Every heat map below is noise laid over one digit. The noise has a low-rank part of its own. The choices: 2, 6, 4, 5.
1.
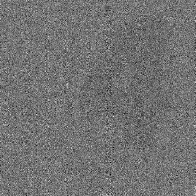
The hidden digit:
4
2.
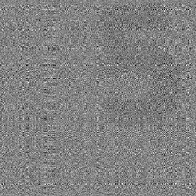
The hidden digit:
5
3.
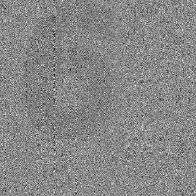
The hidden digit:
6
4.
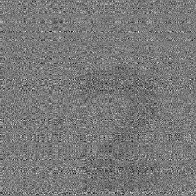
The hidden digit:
2
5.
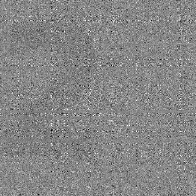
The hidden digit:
2
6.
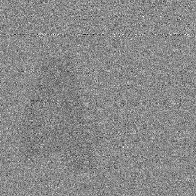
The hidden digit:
4
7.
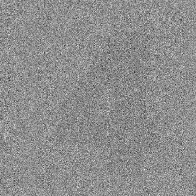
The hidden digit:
4
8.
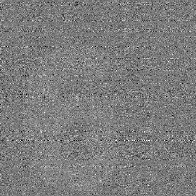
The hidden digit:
6
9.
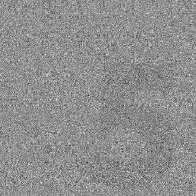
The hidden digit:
5
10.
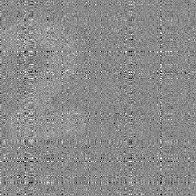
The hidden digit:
2
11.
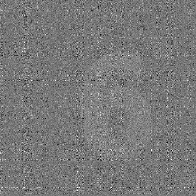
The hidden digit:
6
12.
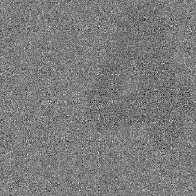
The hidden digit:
4
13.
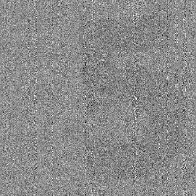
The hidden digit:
5
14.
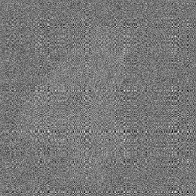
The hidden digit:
4
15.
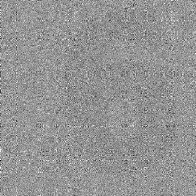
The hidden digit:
6
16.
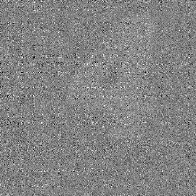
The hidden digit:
4
